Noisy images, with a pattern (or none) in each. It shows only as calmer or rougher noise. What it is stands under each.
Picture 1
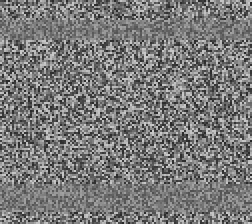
bands of rows
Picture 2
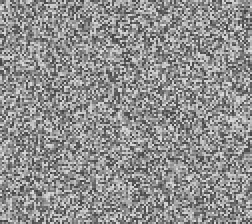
only noise
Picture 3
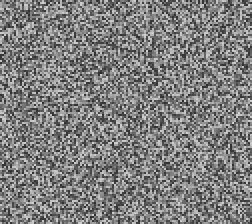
only noise
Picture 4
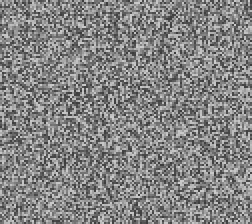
only noise
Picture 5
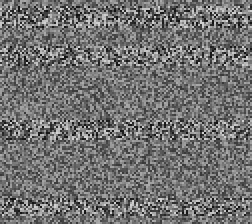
bands of rows
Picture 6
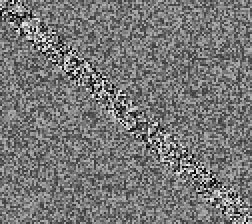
a diagonal band
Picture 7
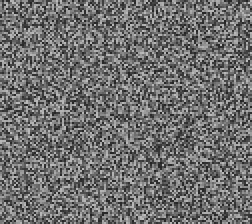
only noise
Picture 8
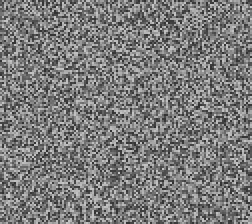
only noise
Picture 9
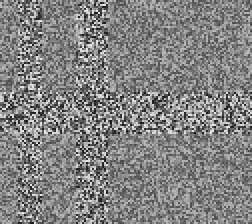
bands of rows crossing bands of columns
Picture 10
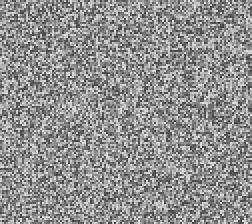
only noise
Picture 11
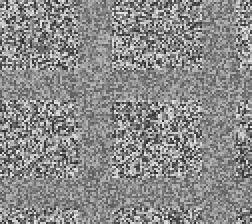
bands of rows crossing bands of columns
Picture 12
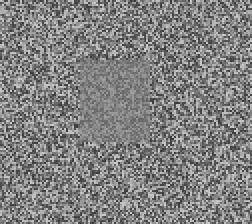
one block
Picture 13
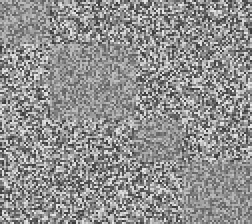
blocks along the diagonal
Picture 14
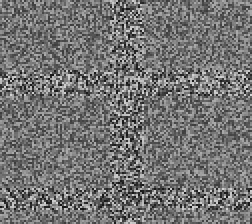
bands of rows crossing bands of columns
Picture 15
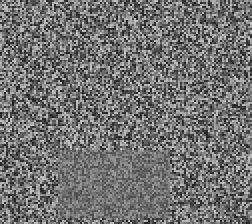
one block
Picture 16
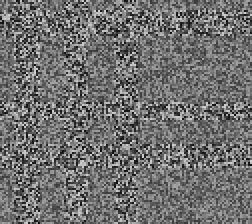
bands of rows crossing bands of columns
